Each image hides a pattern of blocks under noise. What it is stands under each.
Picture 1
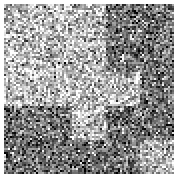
mirrored about the diagonal from the top left
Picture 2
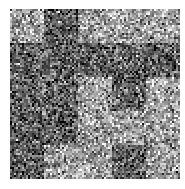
no symmetry
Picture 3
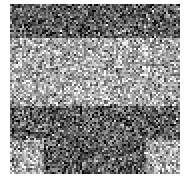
left and right mirror each other
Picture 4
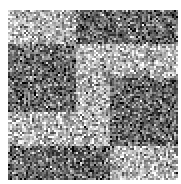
the same after a half turn
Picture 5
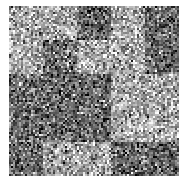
no symmetry
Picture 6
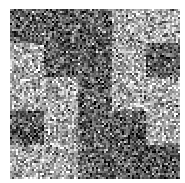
the same after a half turn
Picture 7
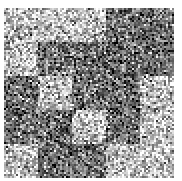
mirrored about the diagonal from the bottom left
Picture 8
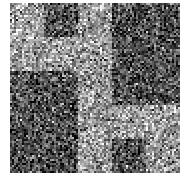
the same after a half turn
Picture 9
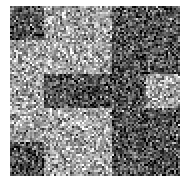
top and bottom mirror each other
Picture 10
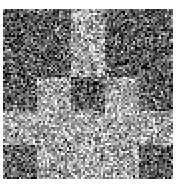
left and right mirror each other
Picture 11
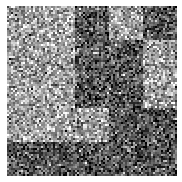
no symmetry
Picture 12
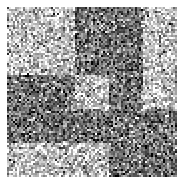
mirrored about the diagonal from the top left
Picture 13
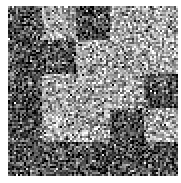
mirrored about the diagonal from the bottom left
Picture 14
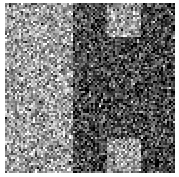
top and bottom mirror each other
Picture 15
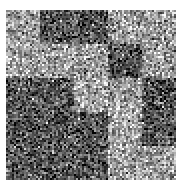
mirrored about the diagonal from the bottom left
